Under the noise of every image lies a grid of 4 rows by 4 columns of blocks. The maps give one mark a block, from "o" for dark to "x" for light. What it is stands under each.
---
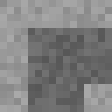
x x x x
x o o o
x o o o
x o o x
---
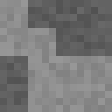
x o o o
x x o o
o x x x
o x x x
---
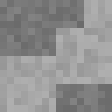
o o o x
o o x x
x x x x
x x o o
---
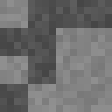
x o o o
o o x x
x o x x
o x x x
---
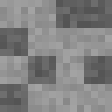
x x o o
o x x x
x o x o
o x x x
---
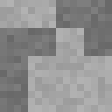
x x o o
o o x o
o x x x
o x x x
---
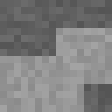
o o o o
o o x x
x x x x
x x x o
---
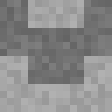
o x x o
o o o o
x o o x
x x x x
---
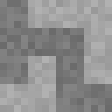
o x x x
o o o x
o x o x
x x o o
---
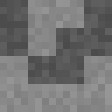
o x x o
o x o o
x o o x
x x x x
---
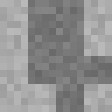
x o o x
x o o x
x o o o
x x o x
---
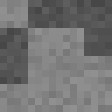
x o o o
o x x o
o x x x
x x x x
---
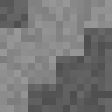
o x x x
x x x o
x x o o
x o o o
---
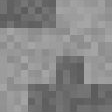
o o x x
x x x x
x x o x
x o o o
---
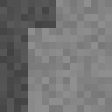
o o x x
o x x x
o x x x
o x x x
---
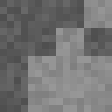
o o o x
o o x o
o x x x
o x x x
